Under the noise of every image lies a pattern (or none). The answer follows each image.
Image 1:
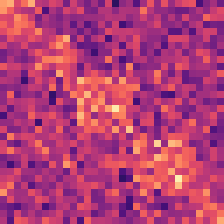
blocks along the diagonal
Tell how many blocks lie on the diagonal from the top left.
5
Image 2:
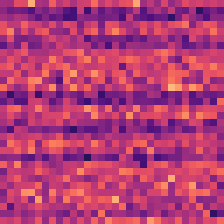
bands of rows
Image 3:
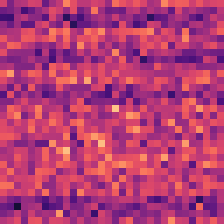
bands of rows
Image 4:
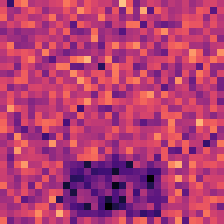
one block
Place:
bottom middle
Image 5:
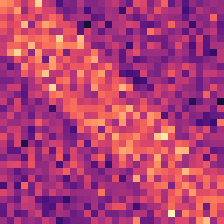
a diagonal band
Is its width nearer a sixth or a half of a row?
a half
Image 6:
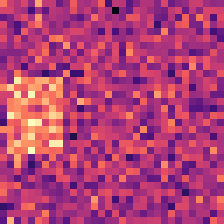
one block
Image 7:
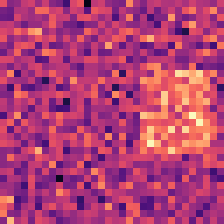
one block
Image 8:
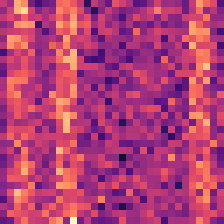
bands of columns
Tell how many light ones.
3
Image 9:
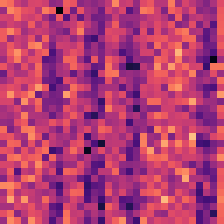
bands of columns
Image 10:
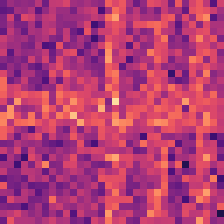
bands of rows crossing bands of columns
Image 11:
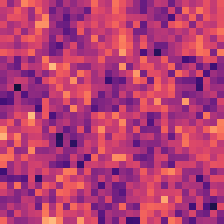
a checkerboard
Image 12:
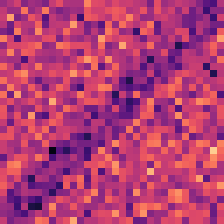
a diagonal band
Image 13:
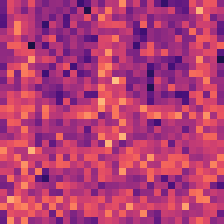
bands of rows crossing bands of columns
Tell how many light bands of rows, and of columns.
3 and 3
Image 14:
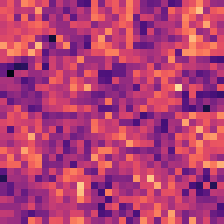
a checkerboard
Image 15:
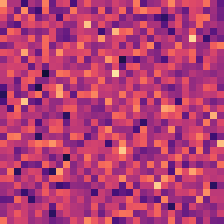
only noise
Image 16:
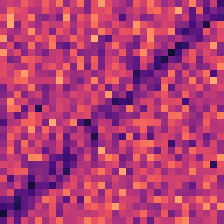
a diagonal band
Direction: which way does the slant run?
bottom left to top right
